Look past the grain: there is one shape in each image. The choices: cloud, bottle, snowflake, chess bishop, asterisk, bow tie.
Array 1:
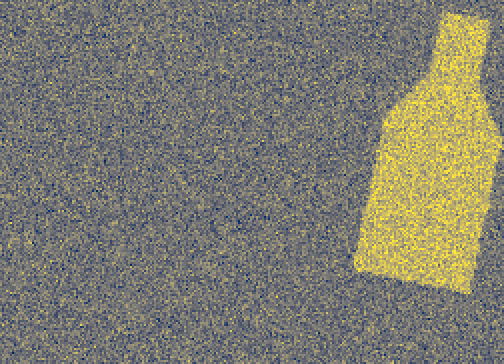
bottle
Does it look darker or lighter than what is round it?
lighter
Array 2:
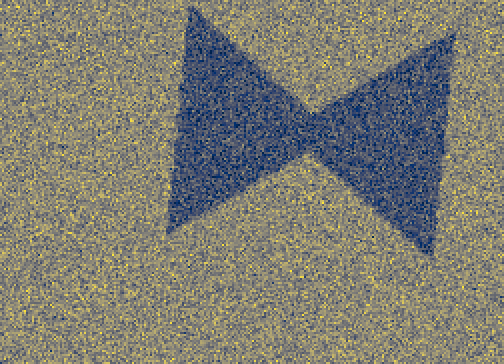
bow tie
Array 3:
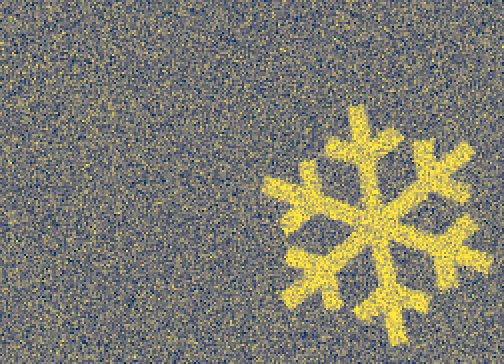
snowflake
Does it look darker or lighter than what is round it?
lighter
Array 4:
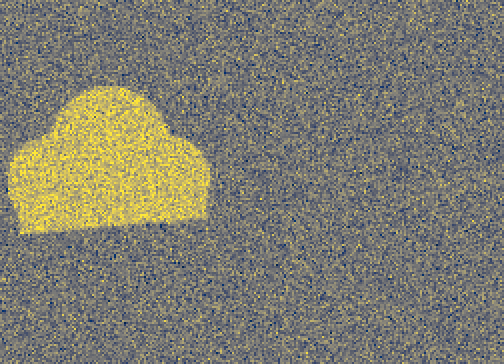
cloud
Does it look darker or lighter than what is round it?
lighter
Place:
middle left
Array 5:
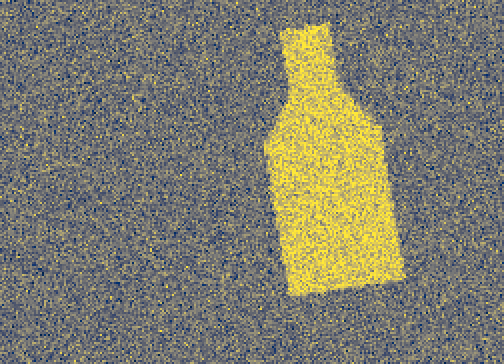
bottle
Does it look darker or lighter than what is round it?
lighter
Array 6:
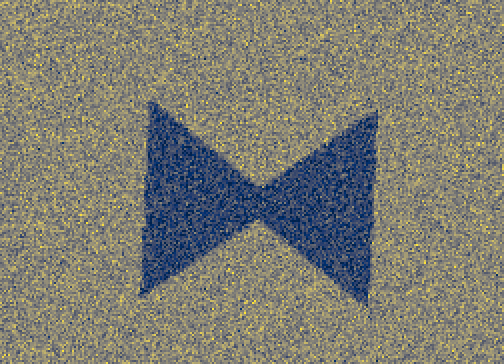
bow tie
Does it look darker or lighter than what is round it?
darker
